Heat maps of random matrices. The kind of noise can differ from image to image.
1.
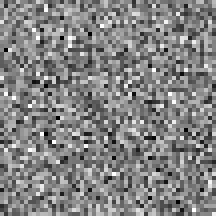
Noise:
independent entries
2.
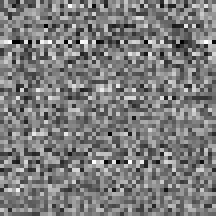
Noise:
rows of uneven size
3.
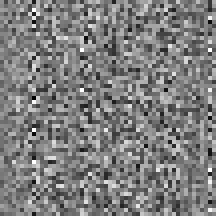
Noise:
columns of uneven size
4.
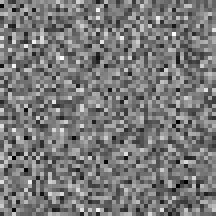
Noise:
low rank plus noise
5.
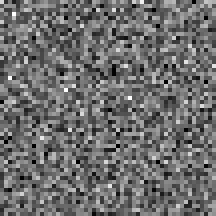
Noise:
low rank plus noise
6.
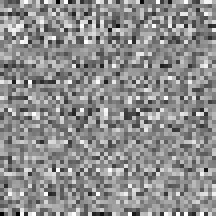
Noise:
rows of uneven size
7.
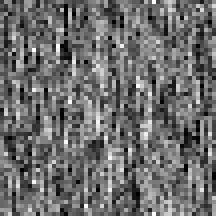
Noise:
streaked along the columns
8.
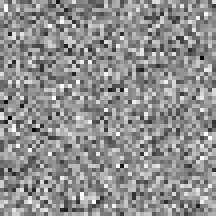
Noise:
independent entries
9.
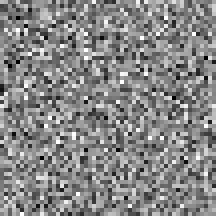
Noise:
independent entries
